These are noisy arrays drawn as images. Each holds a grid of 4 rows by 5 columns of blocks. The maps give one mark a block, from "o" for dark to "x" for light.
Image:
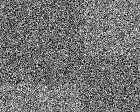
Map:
oooxx
oooxx
ooooo
xxxoo
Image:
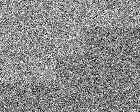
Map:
xxxxx
xxxoo
xxooo
ooooo
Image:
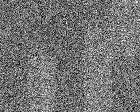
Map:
oooox
oooxx
oxoxo
oxoxo
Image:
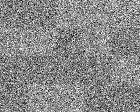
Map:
ooxxx
xxoxo
oooox
oxxoo
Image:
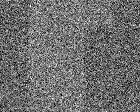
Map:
oxxxo
oxxoo
oxxoo
oxxoo
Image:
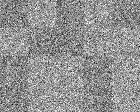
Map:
oxoxo
xooxx
oxxox
oxxox
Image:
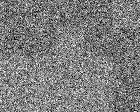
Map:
oooox
ooxoo
xxxxo
xxxxo
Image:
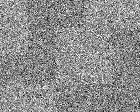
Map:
xooxx
xoxxo
ooxxo
xxooo
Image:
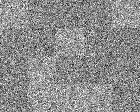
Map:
xooox
ooxoo
oxooo
oxxxo
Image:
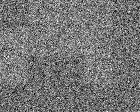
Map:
oxxxo
xxxxo
xooxo
ooooo
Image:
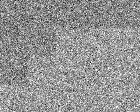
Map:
ooooo
ooxxx
oxxxx
xxxxx
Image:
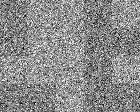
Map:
oxxox
oxxoo
xxxox
ooxoo
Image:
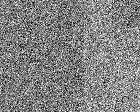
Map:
oooxo
oooxx
oooxx
oooxx
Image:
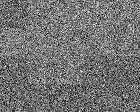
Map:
oxxxx
xxxxx
oxxoo
ooooo
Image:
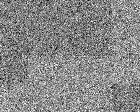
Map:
oooox
oooox
oxxxx
xxxxo
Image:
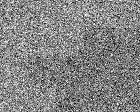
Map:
xxxxx
xxxoo
xoooo
xxooo
